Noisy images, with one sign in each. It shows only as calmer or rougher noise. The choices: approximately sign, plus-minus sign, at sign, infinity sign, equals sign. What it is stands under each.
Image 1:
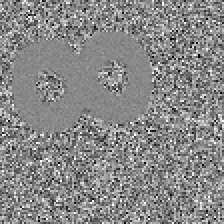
infinity sign
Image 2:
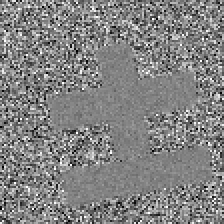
plus-minus sign
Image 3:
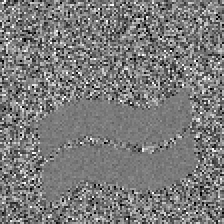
approximately sign
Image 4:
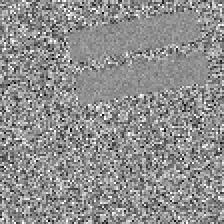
equals sign
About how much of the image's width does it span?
two thirds
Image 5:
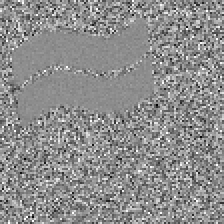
approximately sign
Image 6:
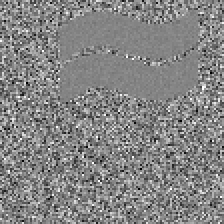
approximately sign
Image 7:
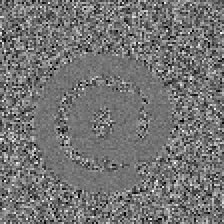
at sign
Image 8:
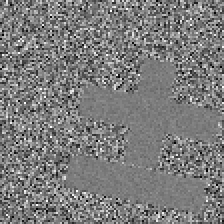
plus-minus sign
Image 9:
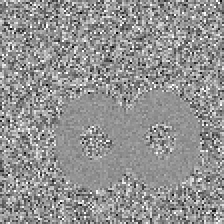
infinity sign
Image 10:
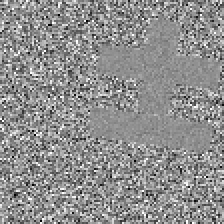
plus-minus sign
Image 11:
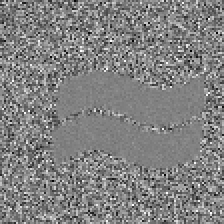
approximately sign
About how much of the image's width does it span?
two thirds
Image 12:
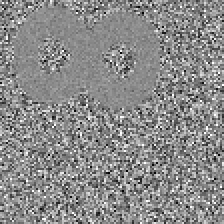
infinity sign
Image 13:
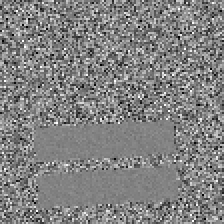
equals sign
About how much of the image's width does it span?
two thirds
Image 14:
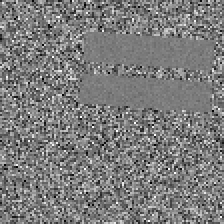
equals sign
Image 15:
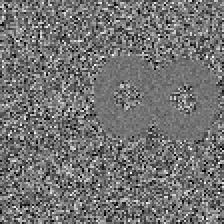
infinity sign
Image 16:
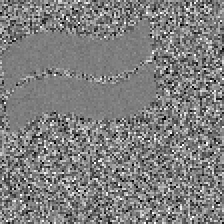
approximately sign
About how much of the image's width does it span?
two thirds
